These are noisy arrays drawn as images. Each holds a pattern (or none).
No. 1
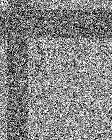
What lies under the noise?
bands of rows crossing bands of columns
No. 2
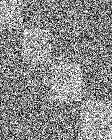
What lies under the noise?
blocks along the diagonal
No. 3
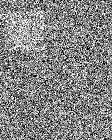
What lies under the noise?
one block
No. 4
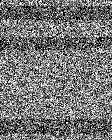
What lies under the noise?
bands of rows
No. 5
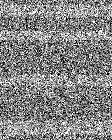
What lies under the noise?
bands of rows
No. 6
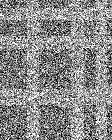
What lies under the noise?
bands of rows crossing bands of columns
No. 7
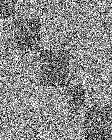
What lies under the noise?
blocks along the diagonal
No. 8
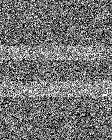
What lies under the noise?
bands of rows
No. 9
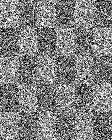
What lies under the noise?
a checkerboard
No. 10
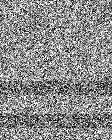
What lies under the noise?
bands of rows
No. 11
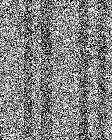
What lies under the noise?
bands of columns
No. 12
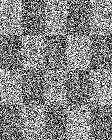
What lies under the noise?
a checkerboard
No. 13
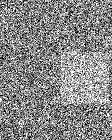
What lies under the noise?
one block
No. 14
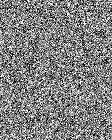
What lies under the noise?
only noise
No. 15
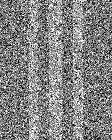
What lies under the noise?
bands of columns
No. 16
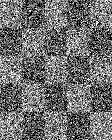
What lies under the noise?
a checkerboard
